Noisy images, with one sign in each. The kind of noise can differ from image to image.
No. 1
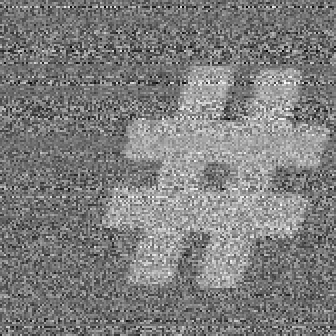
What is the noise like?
rows of uneven size
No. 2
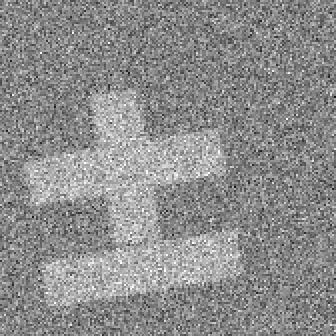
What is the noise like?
independent entries
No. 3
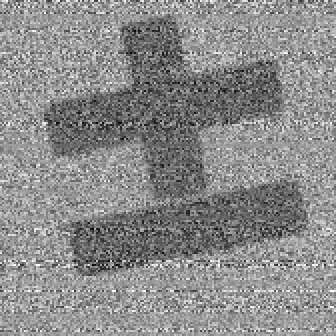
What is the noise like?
rows of uneven size
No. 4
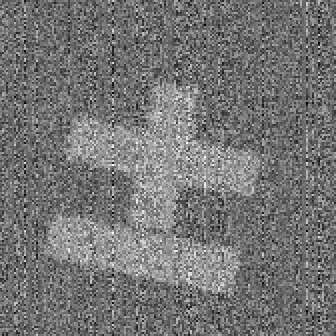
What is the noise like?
columns of uneven size
